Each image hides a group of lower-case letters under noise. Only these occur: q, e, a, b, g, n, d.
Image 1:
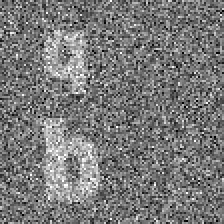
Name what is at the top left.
q
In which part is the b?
bottom left
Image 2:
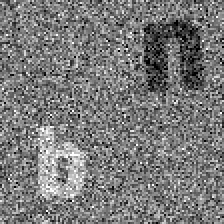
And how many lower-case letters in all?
2
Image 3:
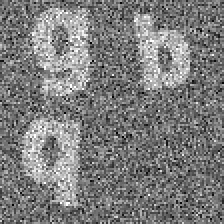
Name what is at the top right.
b
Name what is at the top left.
g
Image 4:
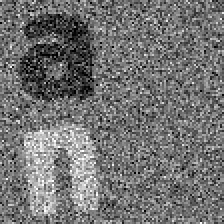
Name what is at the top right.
nothing
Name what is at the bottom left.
n
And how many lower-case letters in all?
2
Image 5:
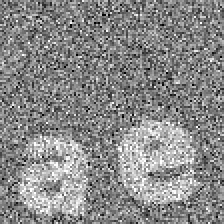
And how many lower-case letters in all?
2
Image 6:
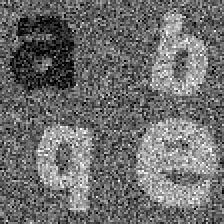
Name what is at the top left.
a
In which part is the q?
bottom left
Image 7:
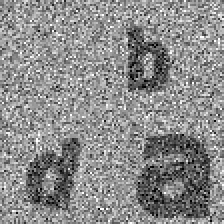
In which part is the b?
top right
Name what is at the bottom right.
a
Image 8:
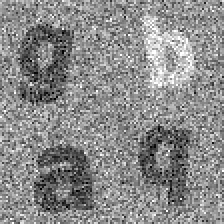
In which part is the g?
top left
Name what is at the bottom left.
a
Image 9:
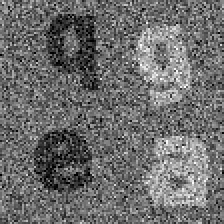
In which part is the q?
top left
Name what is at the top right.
g
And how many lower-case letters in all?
4
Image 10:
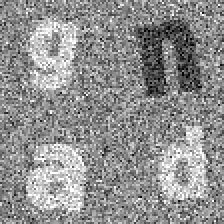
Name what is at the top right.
n
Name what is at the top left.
g
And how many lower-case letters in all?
4
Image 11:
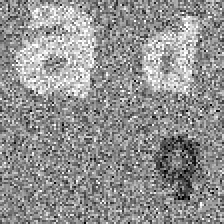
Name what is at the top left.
a
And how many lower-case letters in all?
3
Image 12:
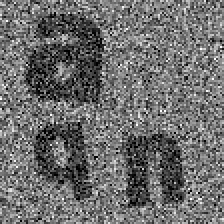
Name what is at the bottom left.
q
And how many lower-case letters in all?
3
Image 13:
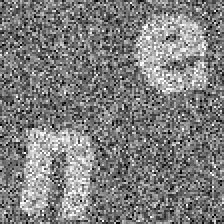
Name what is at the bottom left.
n
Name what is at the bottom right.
nothing
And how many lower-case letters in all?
2
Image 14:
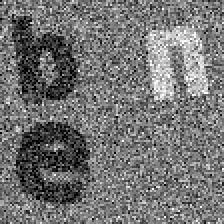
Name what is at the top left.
b
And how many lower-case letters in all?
3
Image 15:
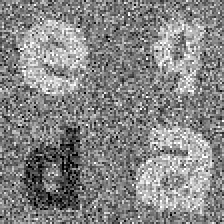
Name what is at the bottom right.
a
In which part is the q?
top right
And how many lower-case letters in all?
4
